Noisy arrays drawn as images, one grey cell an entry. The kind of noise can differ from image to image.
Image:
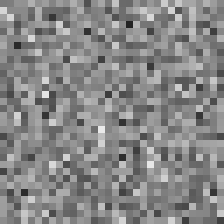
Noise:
independent entries
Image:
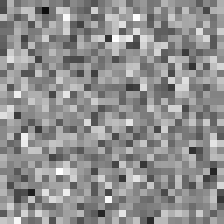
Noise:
independent entries
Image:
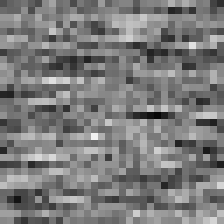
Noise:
streaked along the rows
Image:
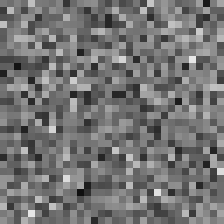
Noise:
independent entries
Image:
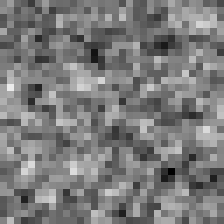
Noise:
blotchy
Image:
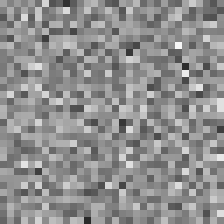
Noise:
low rank plus noise
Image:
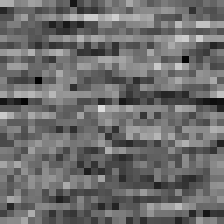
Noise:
streaked along the rows
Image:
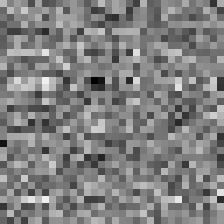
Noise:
low rank plus noise
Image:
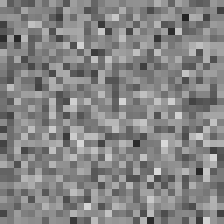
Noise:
independent entries
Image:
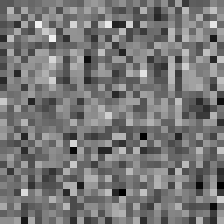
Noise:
low rank plus noise
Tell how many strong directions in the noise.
two
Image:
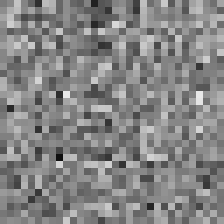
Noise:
low rank plus noise
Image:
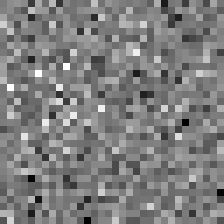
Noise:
heavy tails
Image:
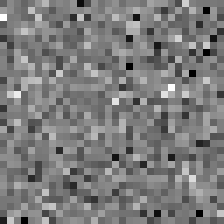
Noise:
heavy tails
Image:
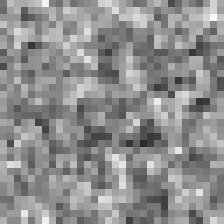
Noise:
blotchy
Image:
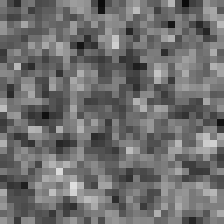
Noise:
blotchy
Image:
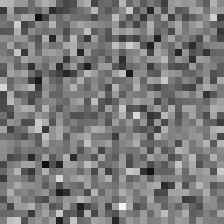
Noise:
independent entries
